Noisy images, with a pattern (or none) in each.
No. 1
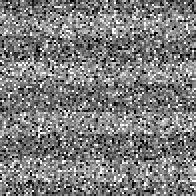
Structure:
horizontal stripes
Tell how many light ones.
4
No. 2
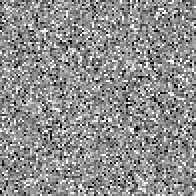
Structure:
only noise
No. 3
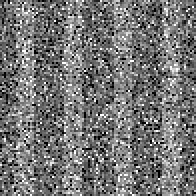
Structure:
vertical stripes
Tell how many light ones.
4
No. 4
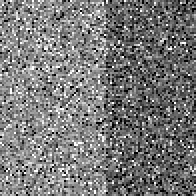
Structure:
a sharp edge
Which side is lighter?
left
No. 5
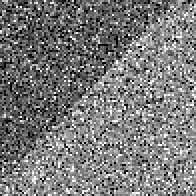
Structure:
a sharp edge
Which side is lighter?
bottom right
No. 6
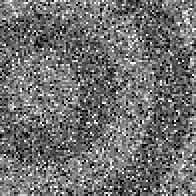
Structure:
rings round one point
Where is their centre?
middle left
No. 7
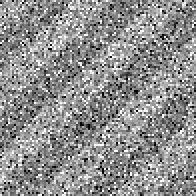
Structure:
diagonal stripes
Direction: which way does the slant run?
bottom left to top right
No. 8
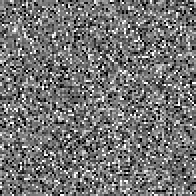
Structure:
only noise
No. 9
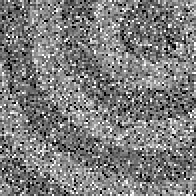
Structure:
rings round one point
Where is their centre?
top right
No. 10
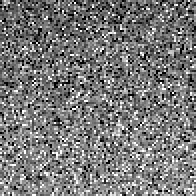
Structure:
a smooth slope
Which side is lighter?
bottom
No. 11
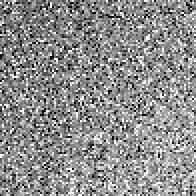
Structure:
a smooth slope
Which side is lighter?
bottom right
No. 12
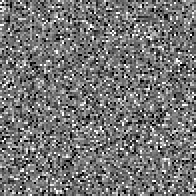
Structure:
only noise
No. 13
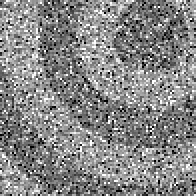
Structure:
rings round one point
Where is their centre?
top right
